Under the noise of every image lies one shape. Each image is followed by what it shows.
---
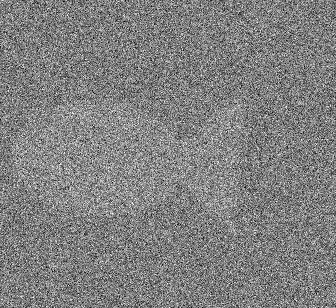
light fish
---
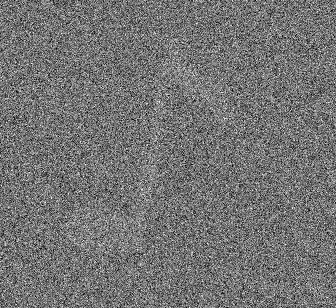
light musical note
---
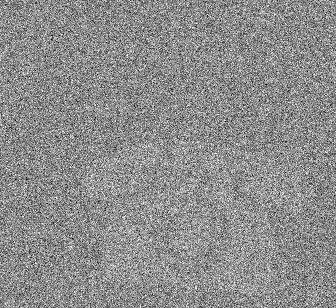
light telephone
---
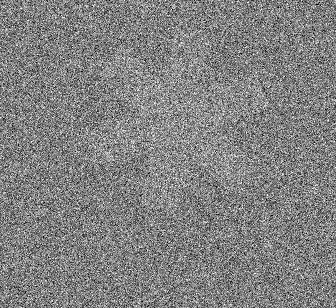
light asterisk
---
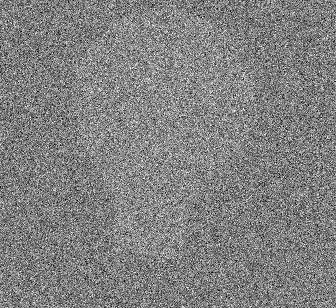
light light bulb
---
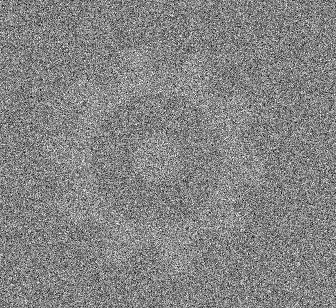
light gear
